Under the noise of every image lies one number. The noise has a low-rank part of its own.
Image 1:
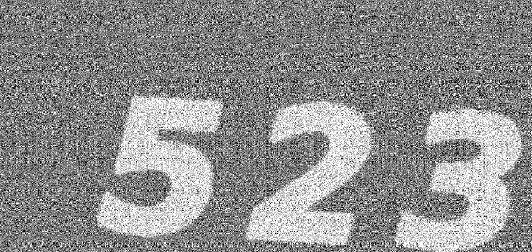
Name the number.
523
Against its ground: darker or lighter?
lighter
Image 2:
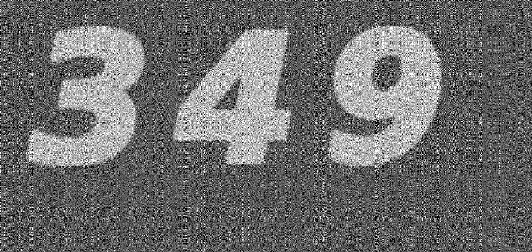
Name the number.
349
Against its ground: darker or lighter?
lighter
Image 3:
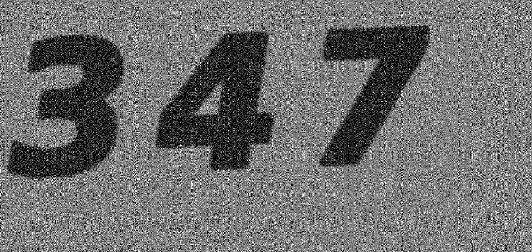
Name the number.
347
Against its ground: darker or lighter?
darker
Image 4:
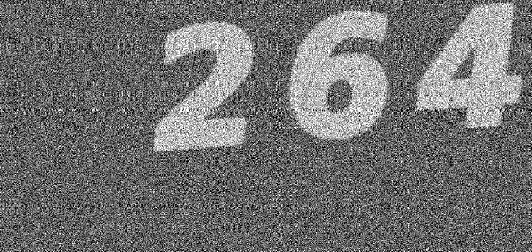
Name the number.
264
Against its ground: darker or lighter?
lighter
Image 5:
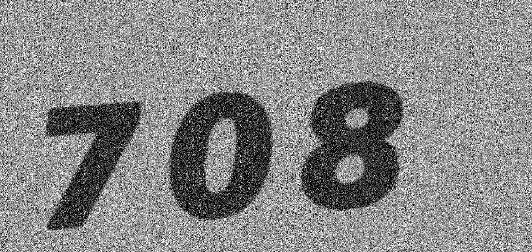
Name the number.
708
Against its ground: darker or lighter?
darker
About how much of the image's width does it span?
two thirds
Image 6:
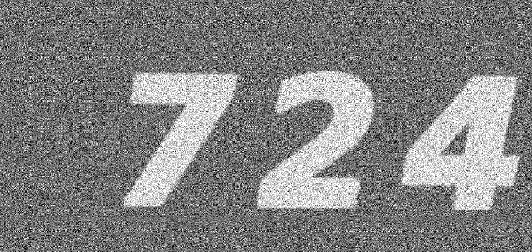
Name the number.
724
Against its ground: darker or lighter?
lighter
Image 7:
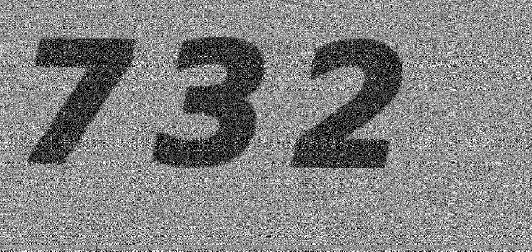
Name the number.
732
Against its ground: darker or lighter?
darker
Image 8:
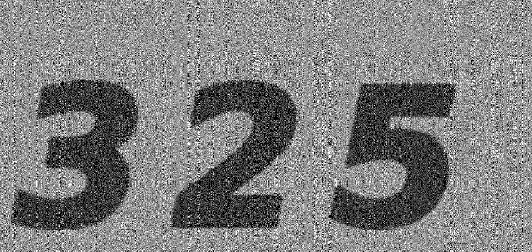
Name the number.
325
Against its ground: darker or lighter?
darker
